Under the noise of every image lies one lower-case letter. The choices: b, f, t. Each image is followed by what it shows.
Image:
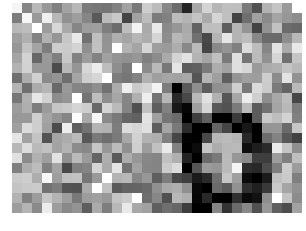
b
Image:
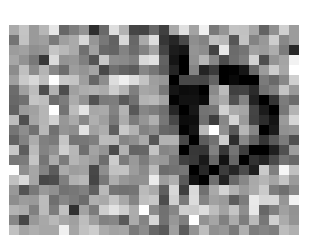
b
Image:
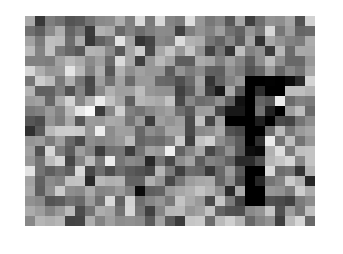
f
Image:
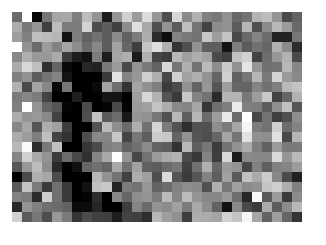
t
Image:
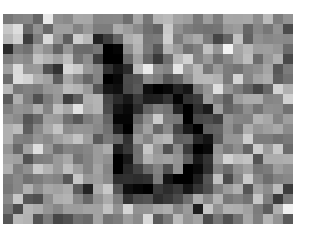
b
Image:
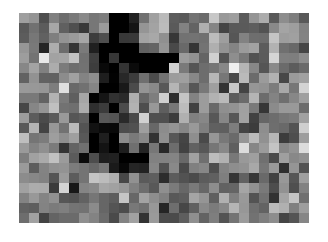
t
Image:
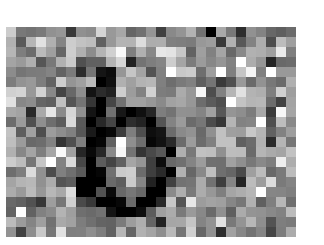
b
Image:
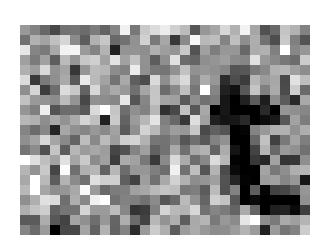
t
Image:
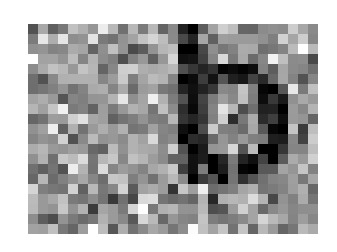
b
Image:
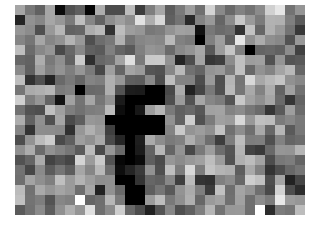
f
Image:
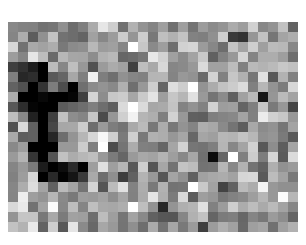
t
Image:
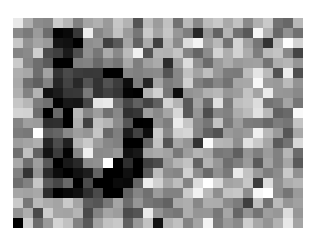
b
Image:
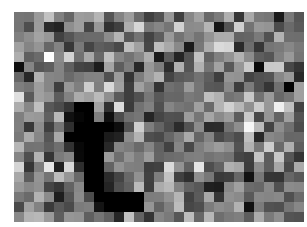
t
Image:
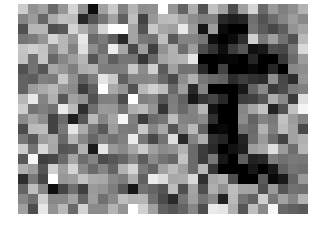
t
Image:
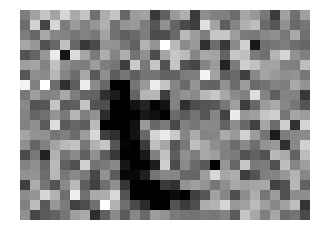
t
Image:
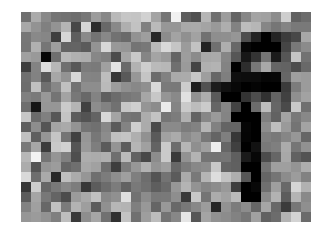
f
